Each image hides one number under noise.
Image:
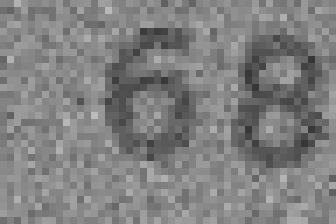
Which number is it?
68
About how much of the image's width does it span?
two thirds
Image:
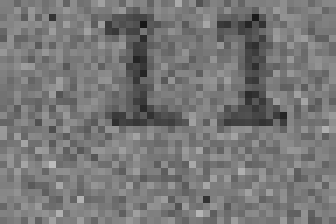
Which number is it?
11
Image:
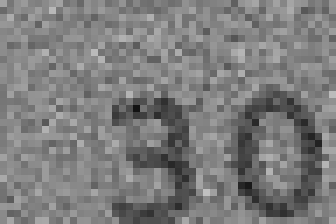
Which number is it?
30
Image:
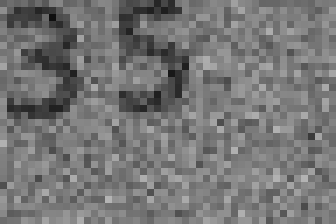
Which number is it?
35
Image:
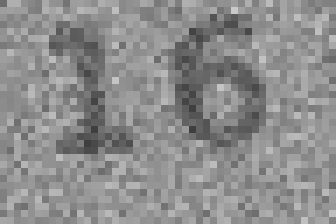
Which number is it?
16
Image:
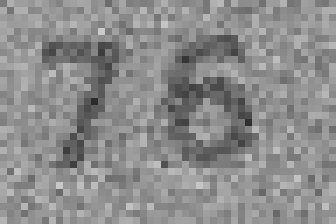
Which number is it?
76
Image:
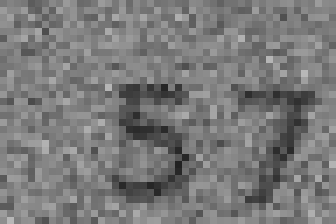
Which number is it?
57
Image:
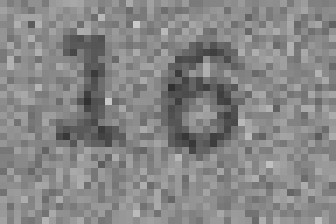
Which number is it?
16
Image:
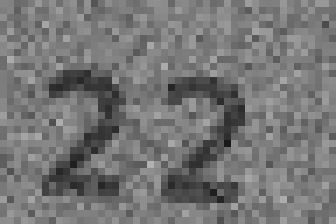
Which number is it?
22
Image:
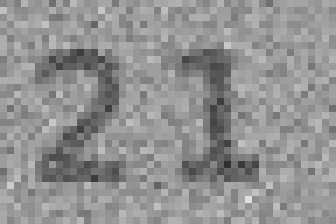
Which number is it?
21
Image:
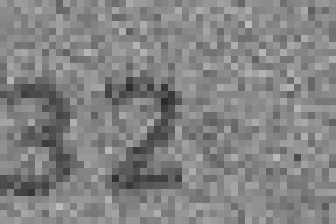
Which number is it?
32
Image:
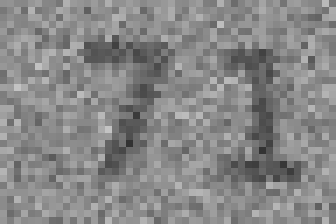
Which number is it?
71
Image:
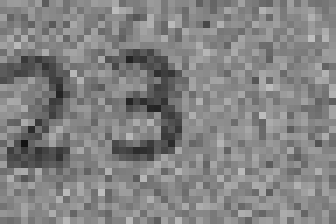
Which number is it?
23
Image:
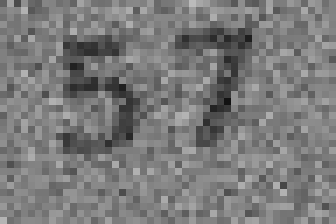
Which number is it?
57
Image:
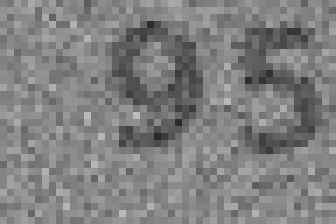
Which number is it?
95
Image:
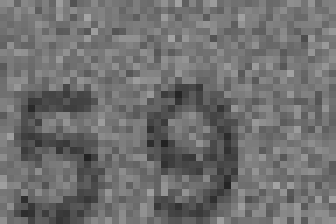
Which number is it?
59
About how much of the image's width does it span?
two thirds
